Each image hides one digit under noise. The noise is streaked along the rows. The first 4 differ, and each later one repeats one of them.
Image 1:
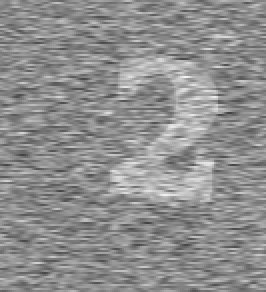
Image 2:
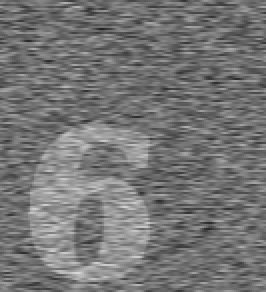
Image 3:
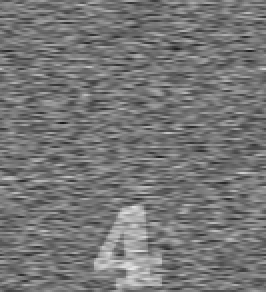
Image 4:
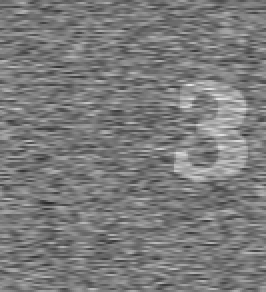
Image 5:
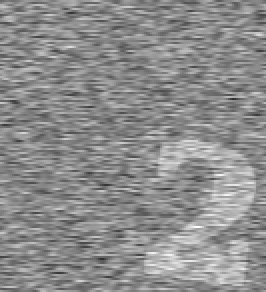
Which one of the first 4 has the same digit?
1
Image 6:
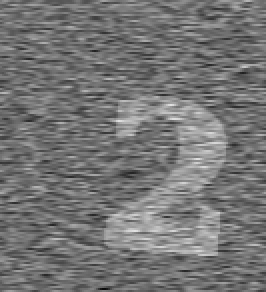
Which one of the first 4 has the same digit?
1
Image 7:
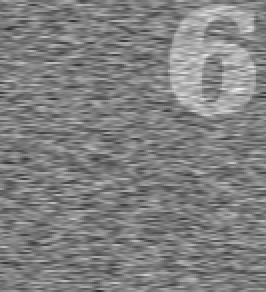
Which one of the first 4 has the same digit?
2
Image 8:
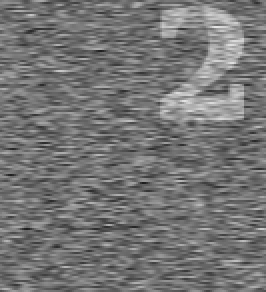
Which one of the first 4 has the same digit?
1
